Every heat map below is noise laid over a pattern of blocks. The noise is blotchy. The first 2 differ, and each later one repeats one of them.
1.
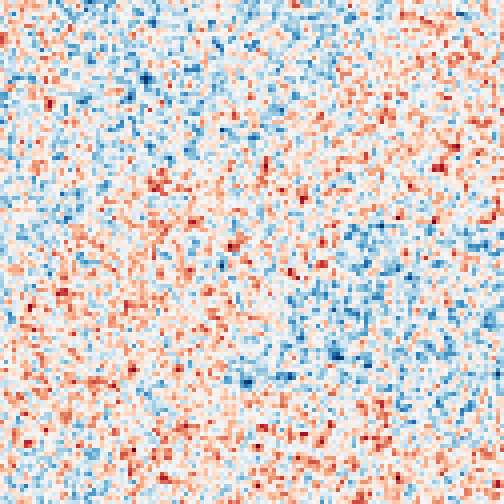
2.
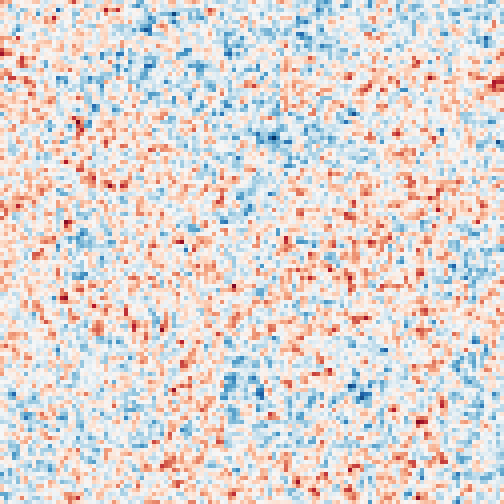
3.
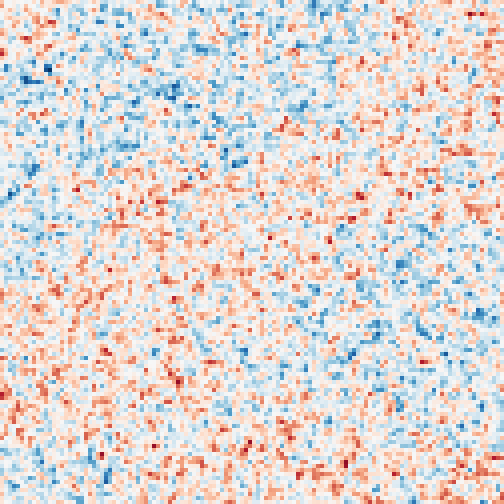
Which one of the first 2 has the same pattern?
1
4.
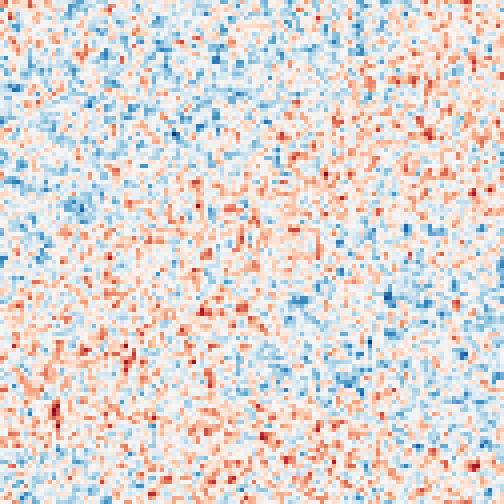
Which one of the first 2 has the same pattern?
1
